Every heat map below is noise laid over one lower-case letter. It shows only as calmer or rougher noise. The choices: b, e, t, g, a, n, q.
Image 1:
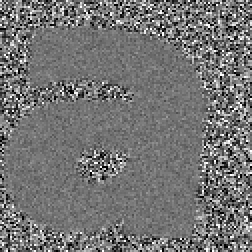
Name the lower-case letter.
a
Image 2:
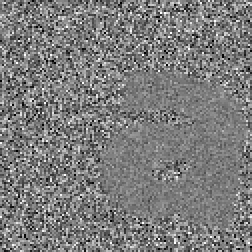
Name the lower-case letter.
a
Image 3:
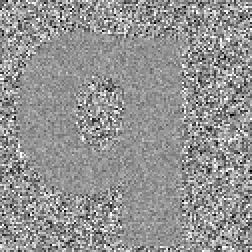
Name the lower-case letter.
q
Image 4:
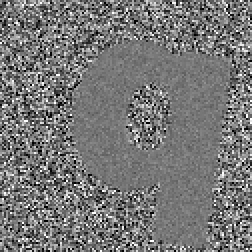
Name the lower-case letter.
q
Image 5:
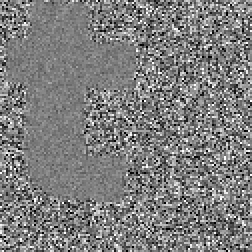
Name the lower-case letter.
t
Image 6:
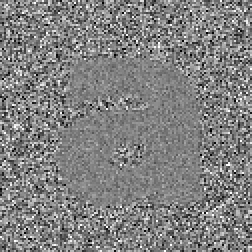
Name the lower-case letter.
a
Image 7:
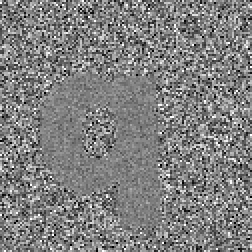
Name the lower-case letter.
q
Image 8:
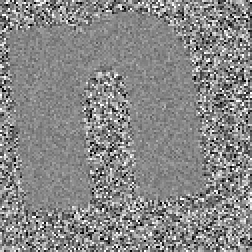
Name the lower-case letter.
n
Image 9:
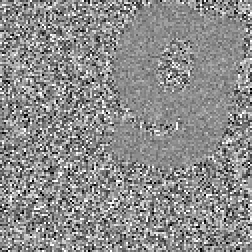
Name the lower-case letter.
g
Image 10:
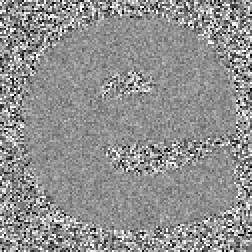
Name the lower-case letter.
e
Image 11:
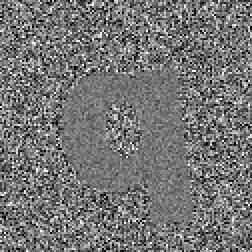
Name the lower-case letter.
q
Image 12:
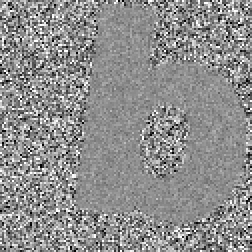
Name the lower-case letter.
b
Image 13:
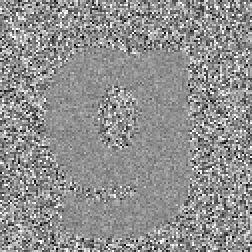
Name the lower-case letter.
g
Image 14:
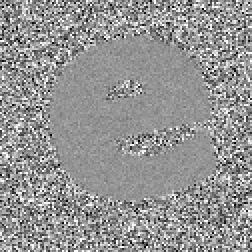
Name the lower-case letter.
e
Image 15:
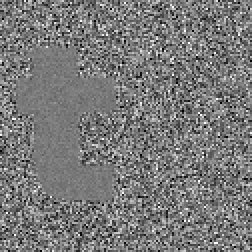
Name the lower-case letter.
t
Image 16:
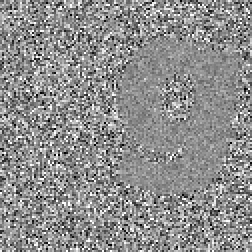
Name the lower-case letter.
g
